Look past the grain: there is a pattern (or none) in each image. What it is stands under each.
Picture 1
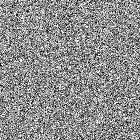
only noise
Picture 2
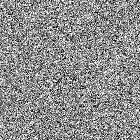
only noise
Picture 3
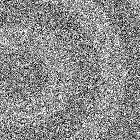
rings round one point
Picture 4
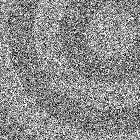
rings round one point
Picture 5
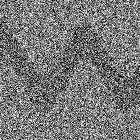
a wavy band
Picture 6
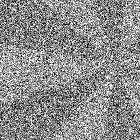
spokes from one point
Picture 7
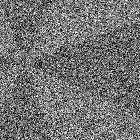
spokes from one point
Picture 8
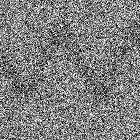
a wavy band
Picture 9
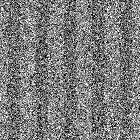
vertical stripes
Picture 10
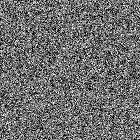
only noise
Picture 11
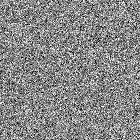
only noise
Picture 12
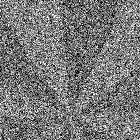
spokes from one point
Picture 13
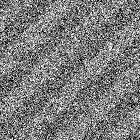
diagonal stripes
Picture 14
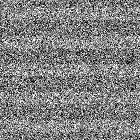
horizontal stripes
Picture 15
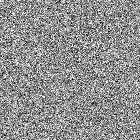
only noise
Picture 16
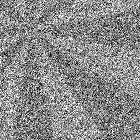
spokes from one point
